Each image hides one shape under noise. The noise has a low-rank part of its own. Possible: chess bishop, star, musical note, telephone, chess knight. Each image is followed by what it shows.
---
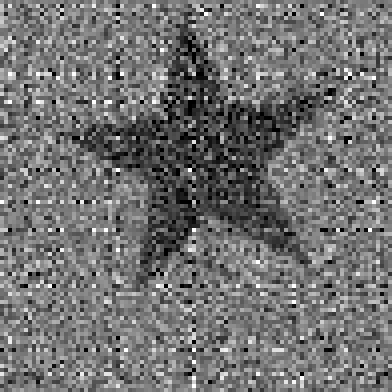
star
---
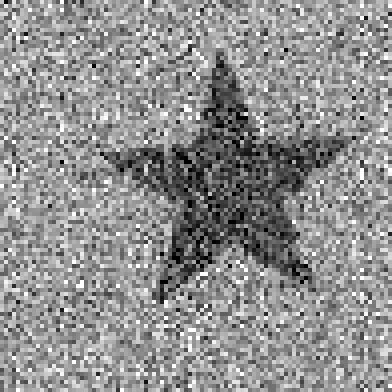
star
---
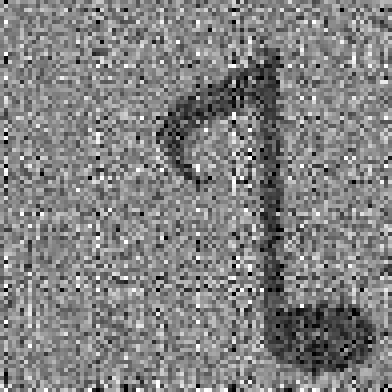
musical note
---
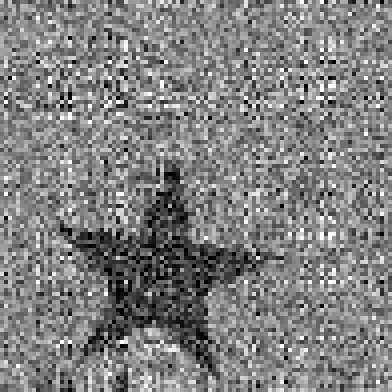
star
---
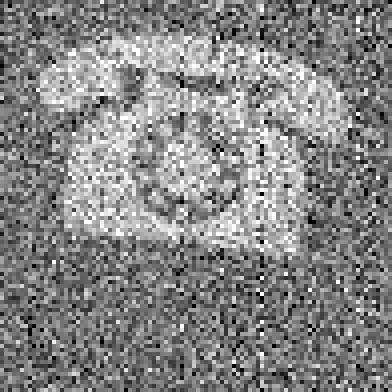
telephone
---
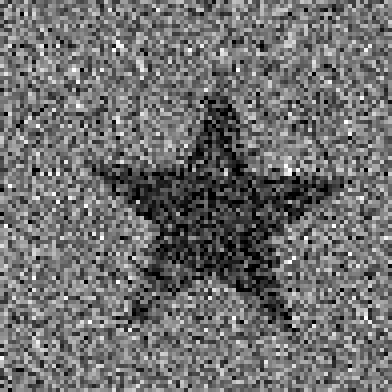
star
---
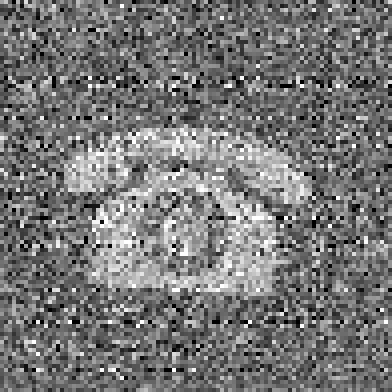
telephone
